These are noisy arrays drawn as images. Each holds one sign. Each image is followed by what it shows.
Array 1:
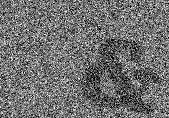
ampersand
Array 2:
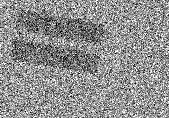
equals sign
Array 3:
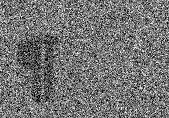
pilcrow
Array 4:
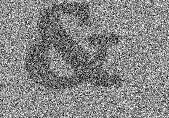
ampersand
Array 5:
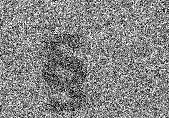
section sign
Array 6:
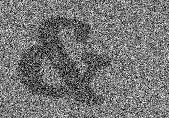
ampersand
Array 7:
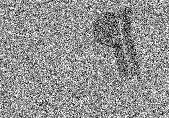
pilcrow
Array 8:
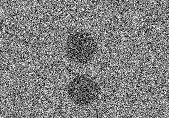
colon
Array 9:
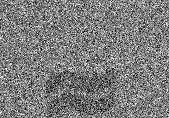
approximately sign
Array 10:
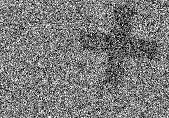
plus sign
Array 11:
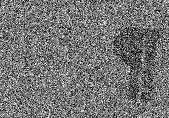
pilcrow
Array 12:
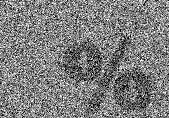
percent sign
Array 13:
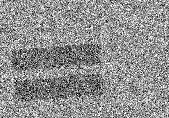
equals sign
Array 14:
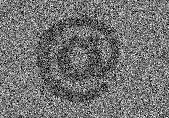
at sign
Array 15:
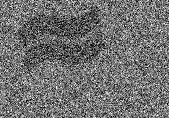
approximately sign
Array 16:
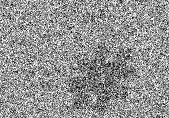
hash sign
